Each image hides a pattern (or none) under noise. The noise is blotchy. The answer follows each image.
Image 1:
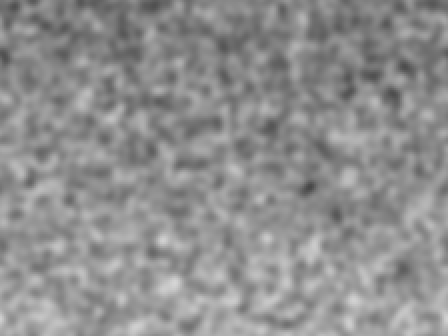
a smooth slope
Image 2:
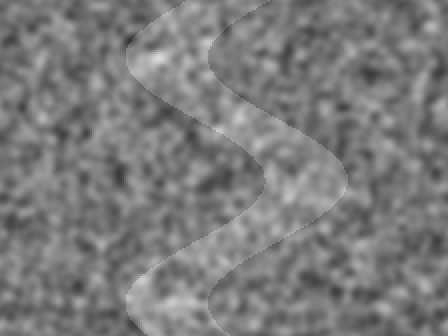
a wavy band
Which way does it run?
top to bottom
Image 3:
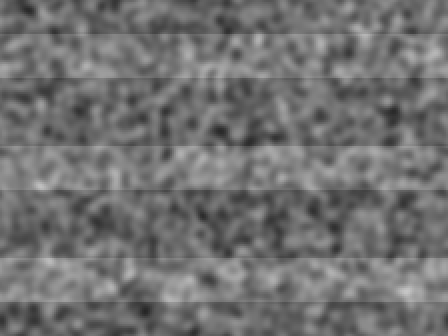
horizontal stripes
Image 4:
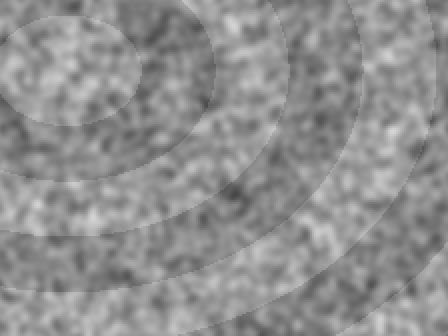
rings round one point
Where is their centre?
top left
